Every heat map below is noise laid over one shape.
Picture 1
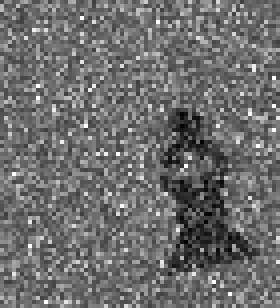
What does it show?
dark chess bishop
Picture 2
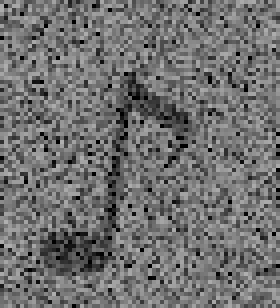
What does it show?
dark musical note
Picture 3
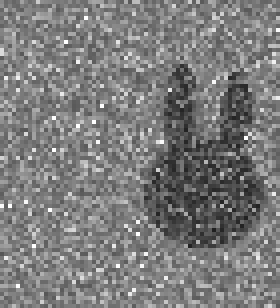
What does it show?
dark rabbit's head
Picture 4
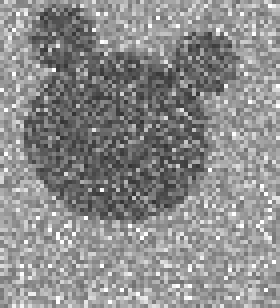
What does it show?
dark bear's head
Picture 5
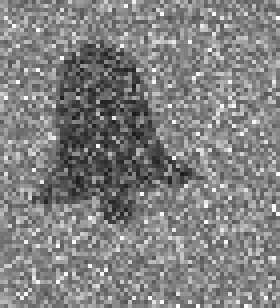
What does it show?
dark bell
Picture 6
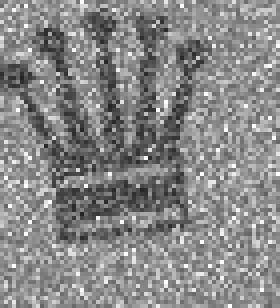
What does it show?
dark chess queen
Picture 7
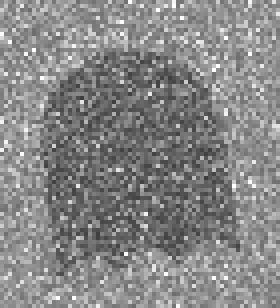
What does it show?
dark ghost
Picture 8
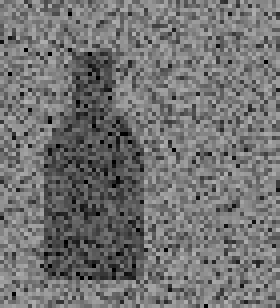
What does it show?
dark bottle
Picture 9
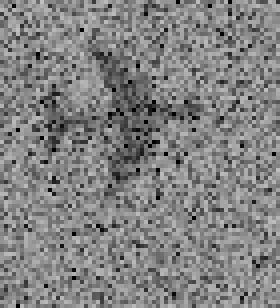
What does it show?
dark airplane
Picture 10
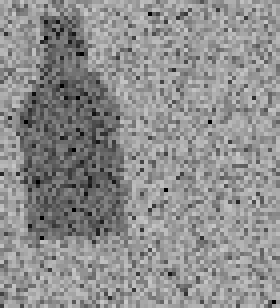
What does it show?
dark bottle
